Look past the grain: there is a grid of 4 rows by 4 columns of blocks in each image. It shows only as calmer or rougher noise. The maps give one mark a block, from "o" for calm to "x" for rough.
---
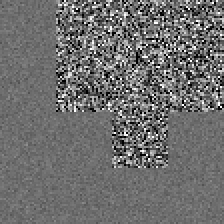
o x x x
o x x x
o o x o
o o o o
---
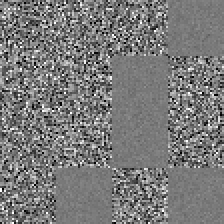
x x x o
x x o x
x x o x
x o x o
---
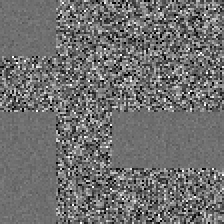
o x x x
x x x x
o x o o
o x x x
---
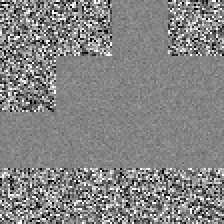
x x o x
x o o o
o o o o
x x x x
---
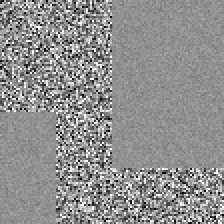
x x o o
x x o o
o x o o
o x x x
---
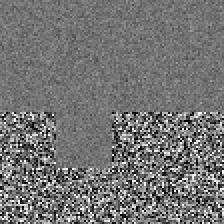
o o o o
o o o o
x o x x
x x x x
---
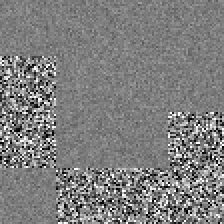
o o o o
x o o o
x o o x
o x x x
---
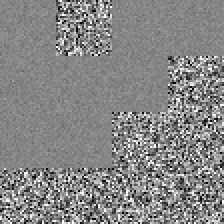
o x o o
o o o x
o o x x
x x x x
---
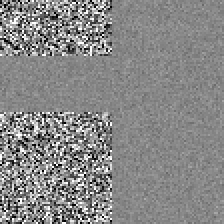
x x o o
o o o o
x x o o
x x o o
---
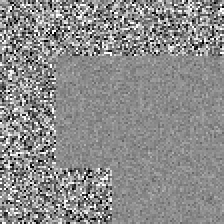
x x x x
x o o o
x o o o
x x o o
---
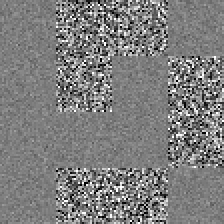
o x x o
o x o x
o o o x
o x x o
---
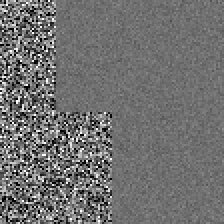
x o o o
x o o o
x x o o
x x o o
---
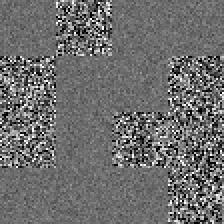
o x o o
x o o x
x o x x
o o o x
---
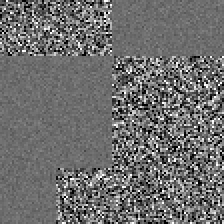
x x o o
o o x x
o o x x
o x x x
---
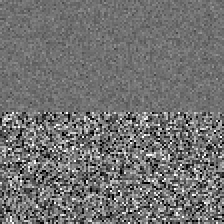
o o o o
o o o o
x x x x
x x x x
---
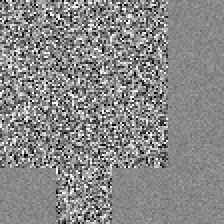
x x x o
x x x o
x x x o
o x o o
